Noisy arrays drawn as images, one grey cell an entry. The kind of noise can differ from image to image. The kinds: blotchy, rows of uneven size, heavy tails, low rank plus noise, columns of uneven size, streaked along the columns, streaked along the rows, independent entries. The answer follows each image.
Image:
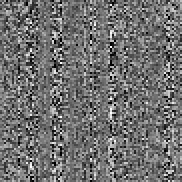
columns of uneven size
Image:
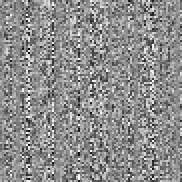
columns of uneven size
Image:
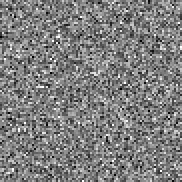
independent entries
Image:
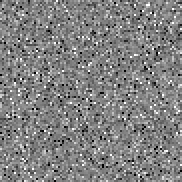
heavy tails
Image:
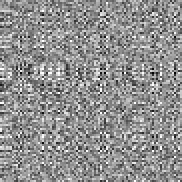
low rank plus noise
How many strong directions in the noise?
one
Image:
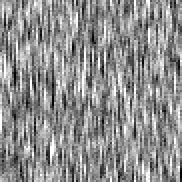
streaked along the columns
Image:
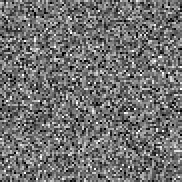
independent entries
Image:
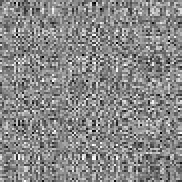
low rank plus noise
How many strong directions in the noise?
two
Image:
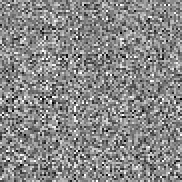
low rank plus noise
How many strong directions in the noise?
five to eight
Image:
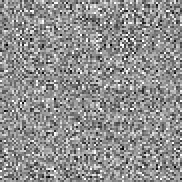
low rank plus noise
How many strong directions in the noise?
three or four
